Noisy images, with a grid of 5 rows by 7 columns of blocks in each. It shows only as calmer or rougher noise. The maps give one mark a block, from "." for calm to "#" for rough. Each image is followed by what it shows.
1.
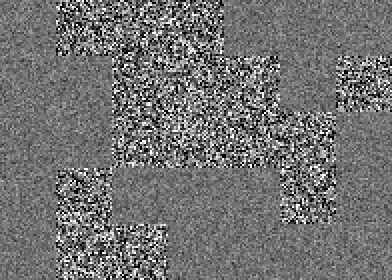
. # # # . . .
. . # # # . #
. . # # # # .
. # . . . # .
. # # . . . .
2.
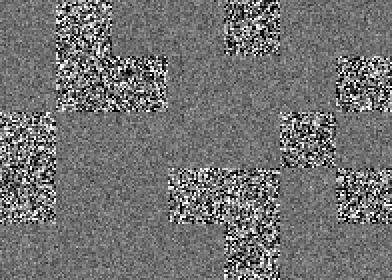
. # . . # . .
. # # . . . #
# . . . . # .
# . . # # . #
. . . . # . .
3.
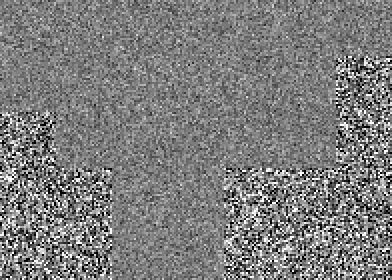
. . . . . . .
. . . . . . #
# . . . . . #
# # . . # # #
# # . . # # #
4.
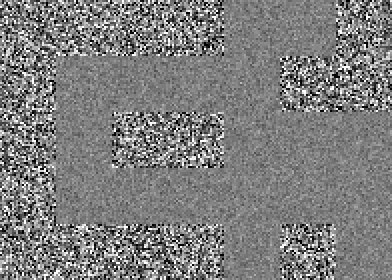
# # # # . . #
# . . . . # #
# . # # . . .
# . . . . . .
# # # # . # .
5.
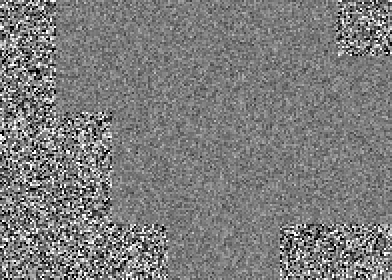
# . . . . . #
# . . . . . .
# # . . . . .
# # . . . . .
# # # . . # #
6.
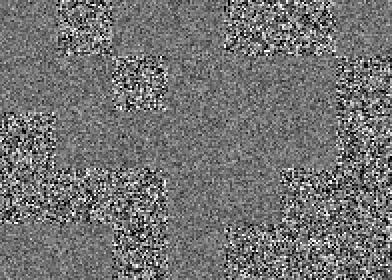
. # . . # # .
. . # . . . #
# . . . . . #
# # # . . # #
. . # . # # #
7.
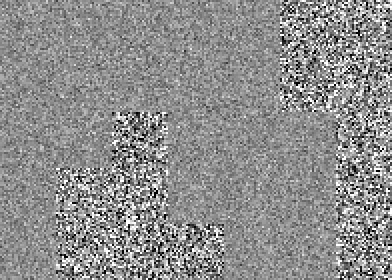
. . . . . # #
. . . . . # #
. . # . . . #
. # # . . . #
. # # # . . #
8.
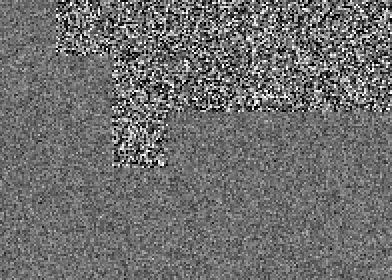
. # # # # # #
. . # # # # #
. . # . . . .
. . . . . . .
. . . . . . .
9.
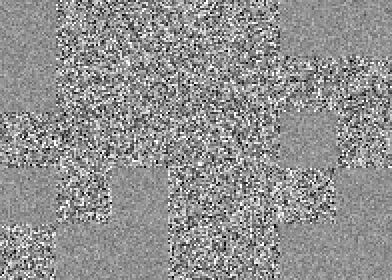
. # # # # . .
. # # # # # #
# # # # # . #
. # . # # # .
# . . # # . .
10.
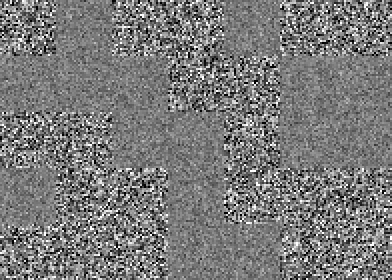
# . # # . # #
. . . # # . .
# # . . # . .
. # # . # # #
# # # . . # #
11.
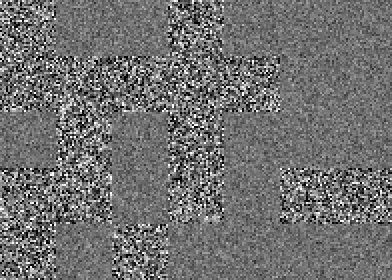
# . . # . . .
# # # # # . .
. # . # . . .
# # . # . # #
# . # . . . .
